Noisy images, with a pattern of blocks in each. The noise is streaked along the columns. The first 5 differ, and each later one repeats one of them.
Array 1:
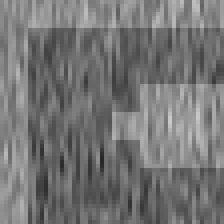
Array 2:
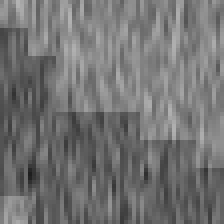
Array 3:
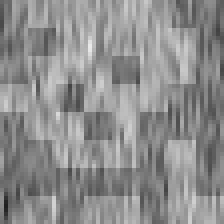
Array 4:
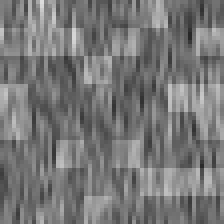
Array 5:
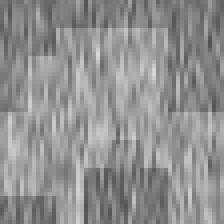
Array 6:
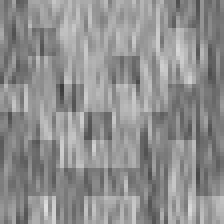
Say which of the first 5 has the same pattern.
3
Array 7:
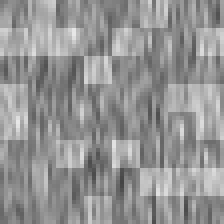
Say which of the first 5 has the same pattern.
4
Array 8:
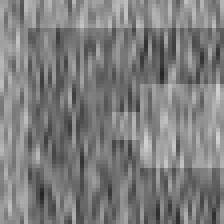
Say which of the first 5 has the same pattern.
1
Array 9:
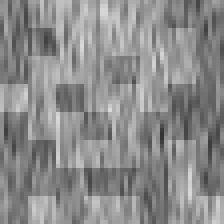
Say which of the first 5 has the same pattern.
3
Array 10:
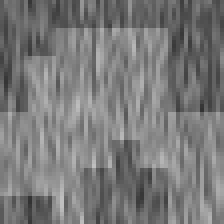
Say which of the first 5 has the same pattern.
5
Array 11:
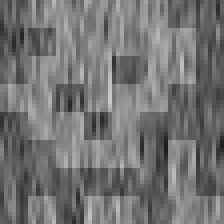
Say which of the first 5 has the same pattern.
3
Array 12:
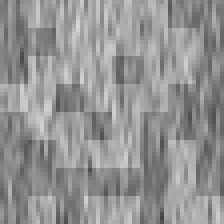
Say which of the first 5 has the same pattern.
3
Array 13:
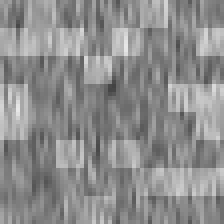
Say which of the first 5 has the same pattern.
4
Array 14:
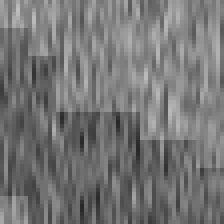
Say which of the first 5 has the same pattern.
2
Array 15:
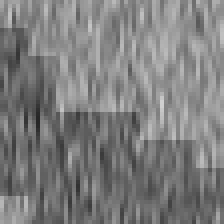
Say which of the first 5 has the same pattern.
2
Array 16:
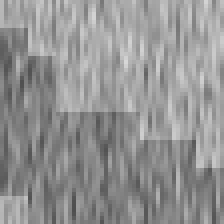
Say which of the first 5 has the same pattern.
2
